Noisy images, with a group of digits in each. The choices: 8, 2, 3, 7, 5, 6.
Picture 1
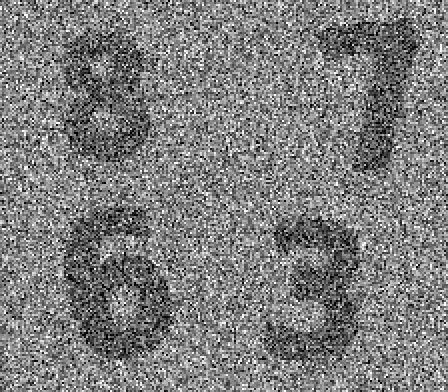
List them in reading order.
top left: 8; top right: 7; bottom left: 6; bottom right: 3
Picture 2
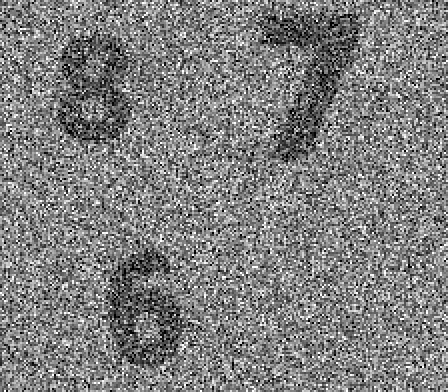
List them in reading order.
top left: 8; top right: 7; bottom left: 6
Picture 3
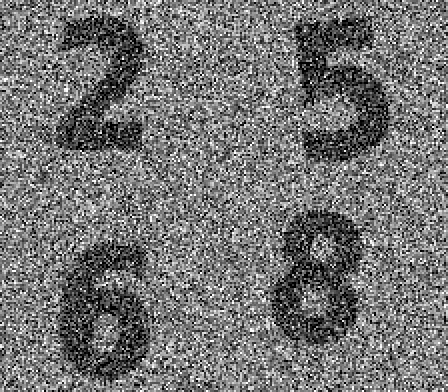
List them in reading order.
top left: 2; top right: 5; bottom left: 6; bottom right: 8
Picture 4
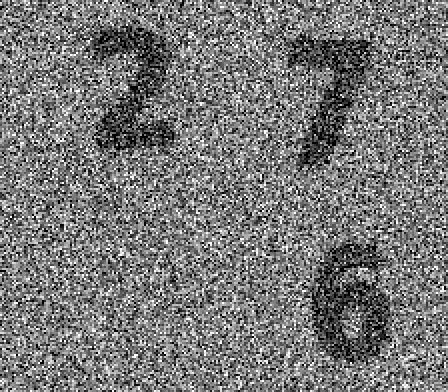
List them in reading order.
top left: 2; top right: 7; bottom right: 6
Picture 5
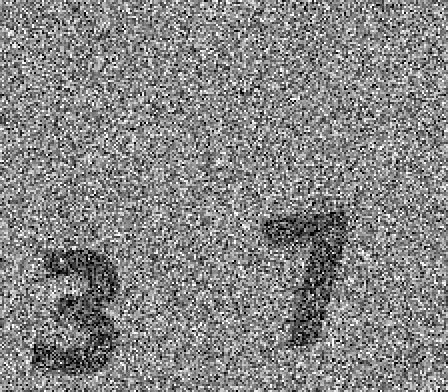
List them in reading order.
bottom left: 3; bottom right: 7
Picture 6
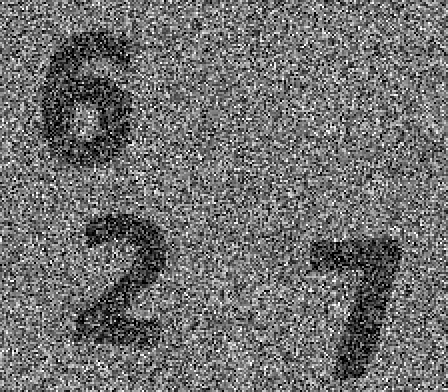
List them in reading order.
top left: 6; bottom left: 2; bottom right: 7
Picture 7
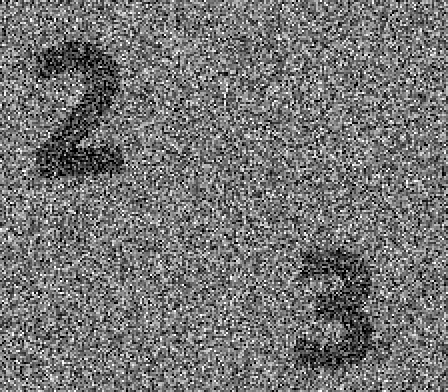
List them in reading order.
top left: 2; bottom right: 3
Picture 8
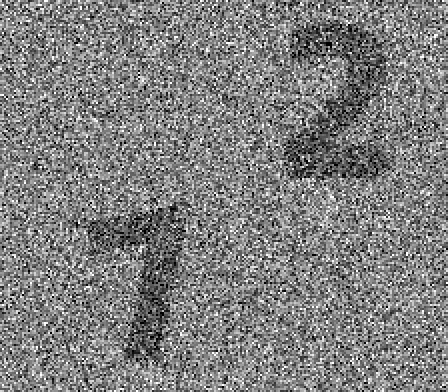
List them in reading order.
top right: 2; bottom left: 7
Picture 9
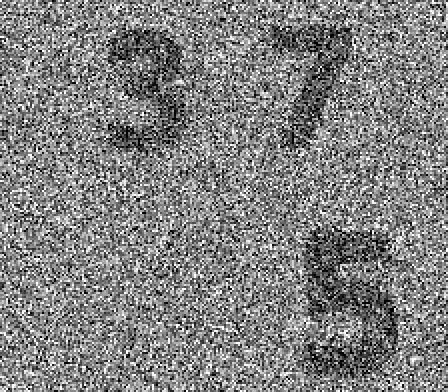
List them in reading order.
top left: 3; top right: 7; bottom right: 5
